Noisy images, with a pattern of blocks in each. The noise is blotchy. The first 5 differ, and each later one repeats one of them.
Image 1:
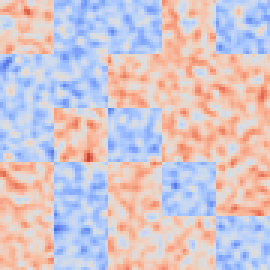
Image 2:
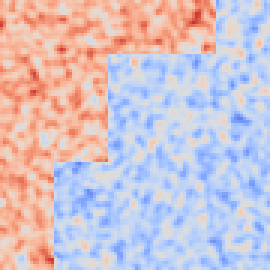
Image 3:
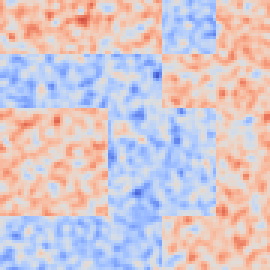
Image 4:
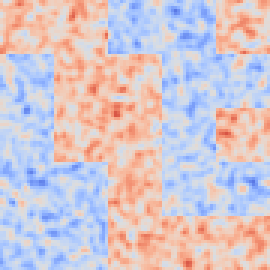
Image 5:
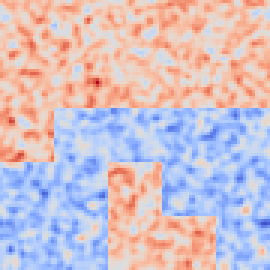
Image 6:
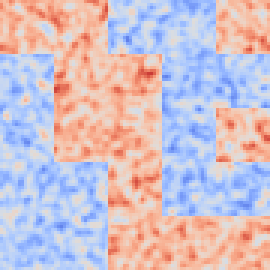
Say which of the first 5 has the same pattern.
4
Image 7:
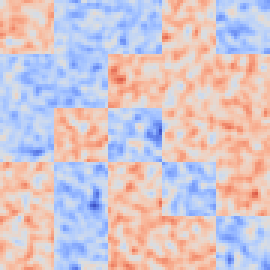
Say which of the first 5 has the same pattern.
1
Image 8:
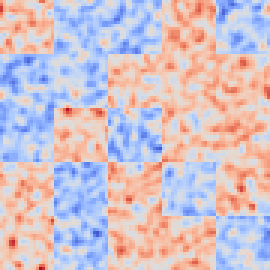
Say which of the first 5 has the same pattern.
1
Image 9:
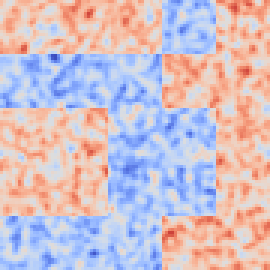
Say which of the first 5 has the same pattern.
3
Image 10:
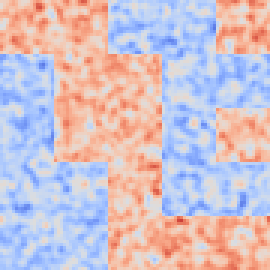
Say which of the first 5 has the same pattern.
4
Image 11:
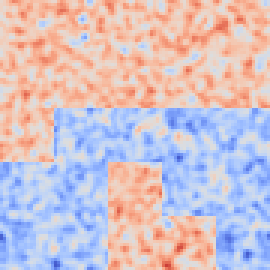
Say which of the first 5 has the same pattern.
5
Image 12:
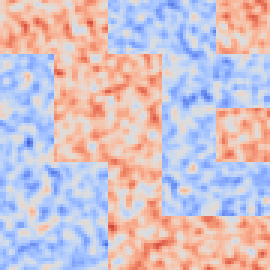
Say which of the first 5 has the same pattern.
4
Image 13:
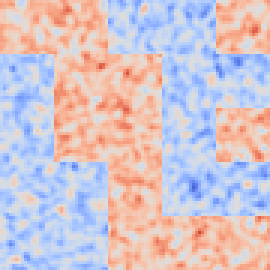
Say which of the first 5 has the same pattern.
4
